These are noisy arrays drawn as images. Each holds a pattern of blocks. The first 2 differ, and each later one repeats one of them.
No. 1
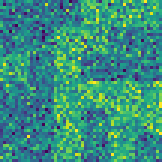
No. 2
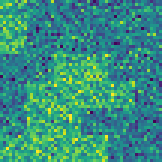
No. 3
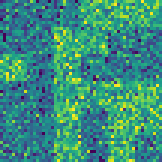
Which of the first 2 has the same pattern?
1
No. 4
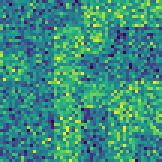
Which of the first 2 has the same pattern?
1
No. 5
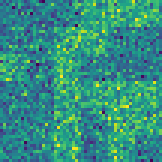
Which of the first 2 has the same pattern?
1
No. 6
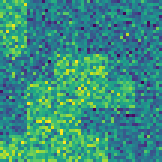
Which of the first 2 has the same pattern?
2
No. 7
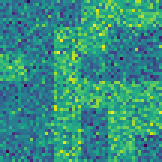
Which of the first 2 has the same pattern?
1
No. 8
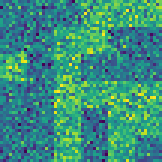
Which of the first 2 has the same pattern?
1
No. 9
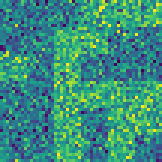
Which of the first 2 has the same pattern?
1
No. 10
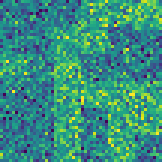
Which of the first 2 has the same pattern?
1
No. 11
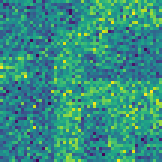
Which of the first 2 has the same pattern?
1
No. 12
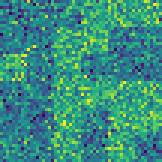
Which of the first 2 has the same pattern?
1
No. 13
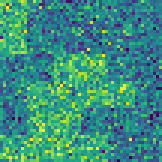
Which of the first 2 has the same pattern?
2
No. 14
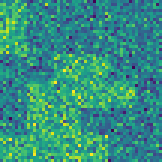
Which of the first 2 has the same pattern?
2
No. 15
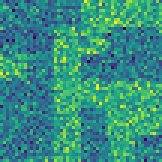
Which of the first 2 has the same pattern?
1
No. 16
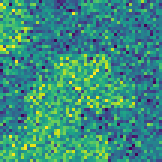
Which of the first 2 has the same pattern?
2
